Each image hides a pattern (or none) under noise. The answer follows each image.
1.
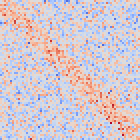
a diagonal band
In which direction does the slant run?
top left to bottom right
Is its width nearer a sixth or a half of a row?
a sixth
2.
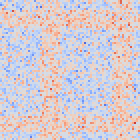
bands of rows crossing bands of columns
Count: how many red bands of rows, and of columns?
2 and 2
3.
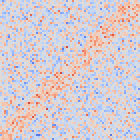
a diagonal band
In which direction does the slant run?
bottom left to top right
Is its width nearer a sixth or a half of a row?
a sixth
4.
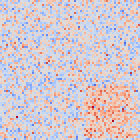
one block
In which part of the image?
bottom right
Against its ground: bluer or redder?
redder
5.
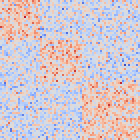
blocks along the diagonal
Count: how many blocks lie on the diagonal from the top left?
3
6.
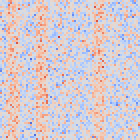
bands of columns
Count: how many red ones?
3
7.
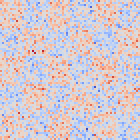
a checkerboard
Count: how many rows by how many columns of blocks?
5 by 6
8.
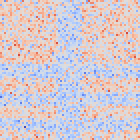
bands of rows crossing bands of columns
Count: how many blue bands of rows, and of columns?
3 and 1
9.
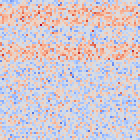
bands of rows
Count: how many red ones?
2
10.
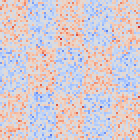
a checkerboard
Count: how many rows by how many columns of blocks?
3 by 5
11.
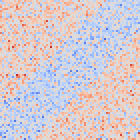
a diagonal band
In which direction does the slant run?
bottom left to top right
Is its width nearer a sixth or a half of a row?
a half
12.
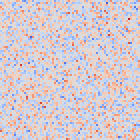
only noise
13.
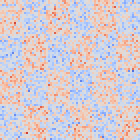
a checkerboard
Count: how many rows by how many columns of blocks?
4 by 6
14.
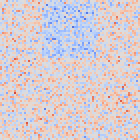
one block
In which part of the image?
top middle
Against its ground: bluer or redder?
bluer
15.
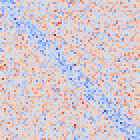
a diagonal band
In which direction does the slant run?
top left to bottom right
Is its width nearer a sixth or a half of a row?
a sixth
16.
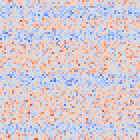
bands of rows
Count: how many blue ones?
4
